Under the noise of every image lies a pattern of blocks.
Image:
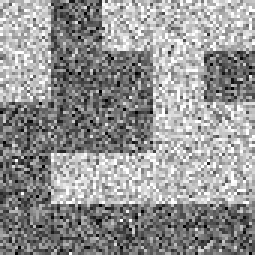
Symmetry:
no symmetry
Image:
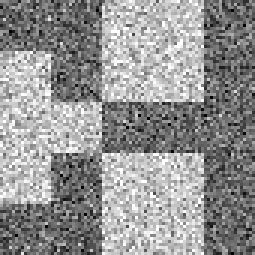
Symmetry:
top and bottom mirror each other
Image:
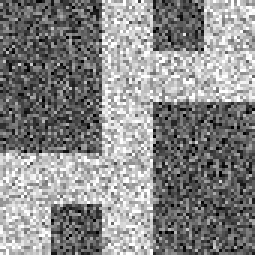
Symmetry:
the same after a half turn
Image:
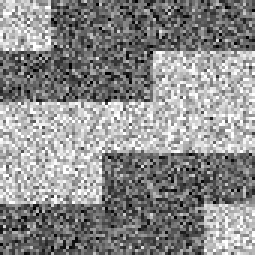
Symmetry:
the same after a half turn
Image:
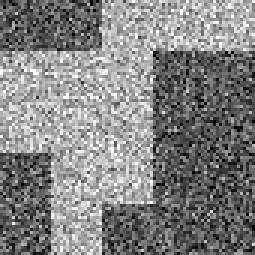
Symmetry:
no symmetry
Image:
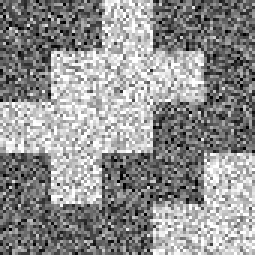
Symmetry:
mirrored about the diagonal from the top left
